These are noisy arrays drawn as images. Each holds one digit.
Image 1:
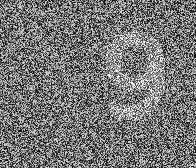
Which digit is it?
9
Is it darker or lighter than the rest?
lighter
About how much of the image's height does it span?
half
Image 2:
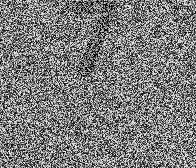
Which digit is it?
7
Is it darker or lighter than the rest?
darker
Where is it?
top middle
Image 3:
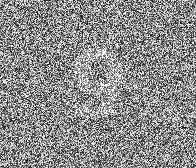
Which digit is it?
9
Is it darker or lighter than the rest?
lighter
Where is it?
centre
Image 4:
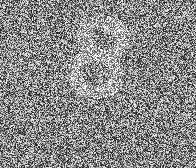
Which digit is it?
8
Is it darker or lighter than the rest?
lighter
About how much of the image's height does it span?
half
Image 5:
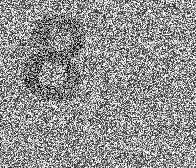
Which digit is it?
8
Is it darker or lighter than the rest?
darker
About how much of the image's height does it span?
half
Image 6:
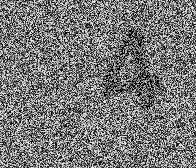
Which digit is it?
4
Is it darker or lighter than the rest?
darker
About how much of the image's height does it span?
half
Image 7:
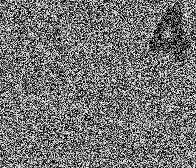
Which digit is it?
4
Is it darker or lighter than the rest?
darker
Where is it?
top right
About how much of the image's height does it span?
a third
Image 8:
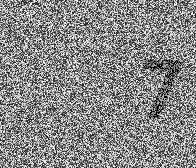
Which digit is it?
7
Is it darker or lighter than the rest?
darker
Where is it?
middle right
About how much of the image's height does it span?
a third
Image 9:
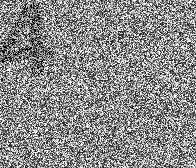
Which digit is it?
4
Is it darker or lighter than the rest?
darker
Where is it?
top left
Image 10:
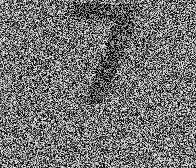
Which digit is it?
7
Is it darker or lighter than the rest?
darker
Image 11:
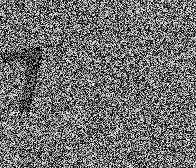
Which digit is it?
7
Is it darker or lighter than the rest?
darker
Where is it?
middle left
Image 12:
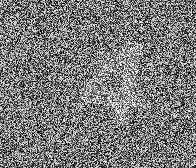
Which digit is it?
4
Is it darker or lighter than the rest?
lighter
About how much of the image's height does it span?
half
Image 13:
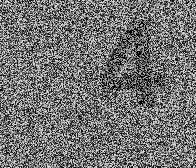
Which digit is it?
4
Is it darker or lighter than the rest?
darker
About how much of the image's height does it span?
half
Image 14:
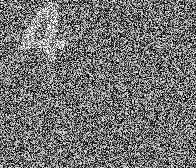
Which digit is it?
4
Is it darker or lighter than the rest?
lighter
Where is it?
top left
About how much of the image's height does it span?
a third
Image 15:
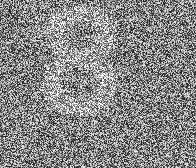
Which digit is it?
8
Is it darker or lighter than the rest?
lighter
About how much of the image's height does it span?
two thirds
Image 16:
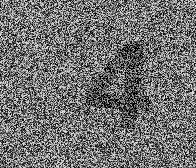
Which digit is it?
4
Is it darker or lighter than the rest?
darker
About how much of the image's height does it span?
half
